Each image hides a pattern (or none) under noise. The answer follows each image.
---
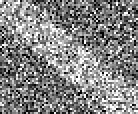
a diagonal band
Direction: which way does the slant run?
top left to bottom right
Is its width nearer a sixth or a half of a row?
a half
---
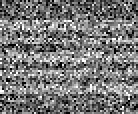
bands of rows
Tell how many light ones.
5
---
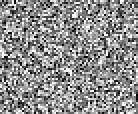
only noise
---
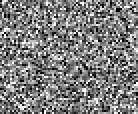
only noise
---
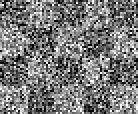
a checkerboard
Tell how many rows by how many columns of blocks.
4 by 5
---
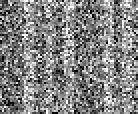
bands of columns
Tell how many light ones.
5
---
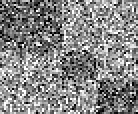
blocks along the diagonal
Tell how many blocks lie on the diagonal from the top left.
3
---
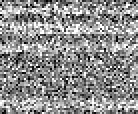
bands of rows
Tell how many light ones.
4
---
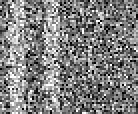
bands of columns
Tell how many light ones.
2
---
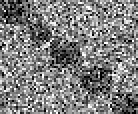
blocks along the diagonal
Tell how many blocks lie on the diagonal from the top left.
5
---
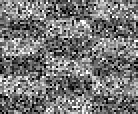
a checkerboard
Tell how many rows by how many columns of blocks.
6 by 3
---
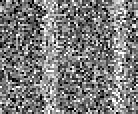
bands of columns
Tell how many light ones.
2
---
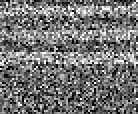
bands of rows
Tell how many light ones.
3
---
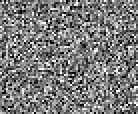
only noise
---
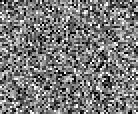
only noise
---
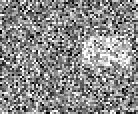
one block
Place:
middle right
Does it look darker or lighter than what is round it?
lighter
